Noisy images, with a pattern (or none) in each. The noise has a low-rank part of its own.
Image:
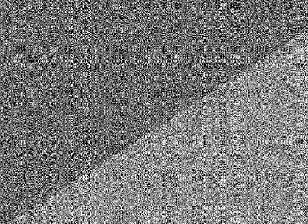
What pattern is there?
a sharp edge
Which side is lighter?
bottom right
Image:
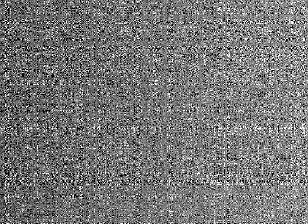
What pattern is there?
a smooth slope
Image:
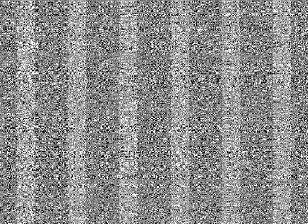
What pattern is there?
vertical stripes
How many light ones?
6
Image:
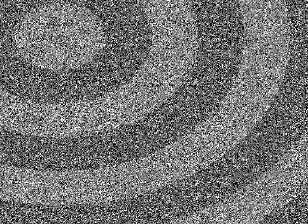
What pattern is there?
rings round one point
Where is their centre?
top left
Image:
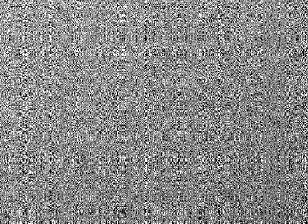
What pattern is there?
a smooth slope
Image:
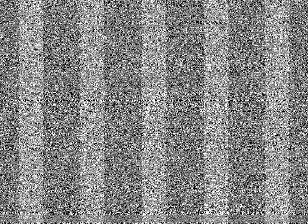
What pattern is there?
vertical stripes
